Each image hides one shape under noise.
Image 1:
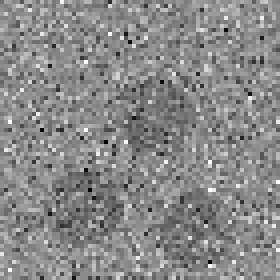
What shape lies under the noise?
three dots
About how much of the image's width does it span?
two thirds
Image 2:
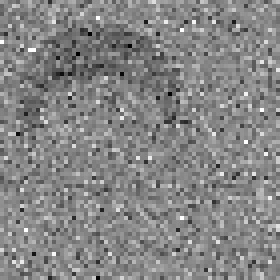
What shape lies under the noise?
crescent
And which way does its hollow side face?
down
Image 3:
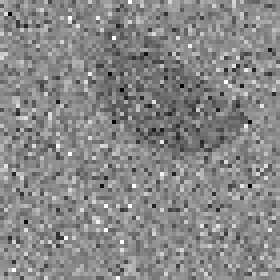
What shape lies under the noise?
half disc
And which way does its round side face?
down and left
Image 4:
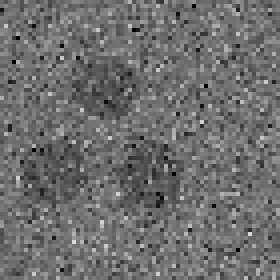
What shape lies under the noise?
three dots
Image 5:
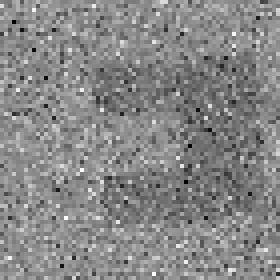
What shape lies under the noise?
square with a notch
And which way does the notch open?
left
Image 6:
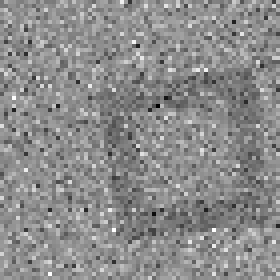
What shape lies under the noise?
square frame
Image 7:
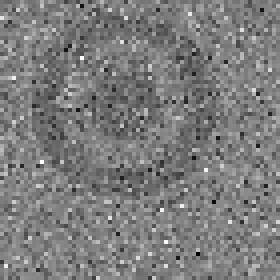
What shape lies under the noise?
bullseye
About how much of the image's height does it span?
two thirds
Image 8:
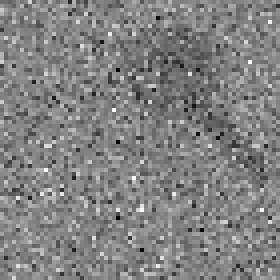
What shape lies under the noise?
lollipop
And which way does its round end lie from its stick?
up and left
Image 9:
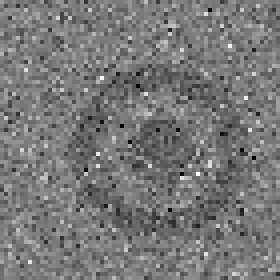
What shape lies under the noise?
bullseye
